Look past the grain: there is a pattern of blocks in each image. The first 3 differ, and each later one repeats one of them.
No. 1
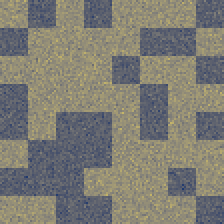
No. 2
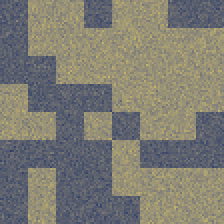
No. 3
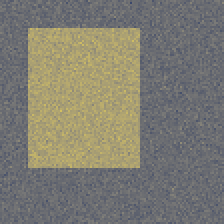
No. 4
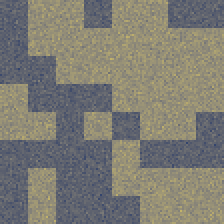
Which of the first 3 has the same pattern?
2
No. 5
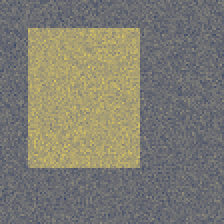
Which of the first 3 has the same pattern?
3
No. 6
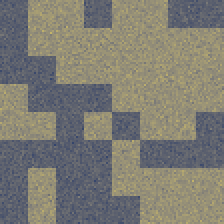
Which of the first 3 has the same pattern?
2
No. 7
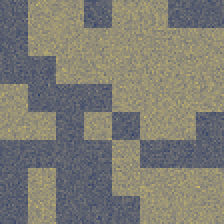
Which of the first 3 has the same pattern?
2
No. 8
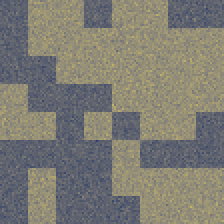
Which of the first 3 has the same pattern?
2
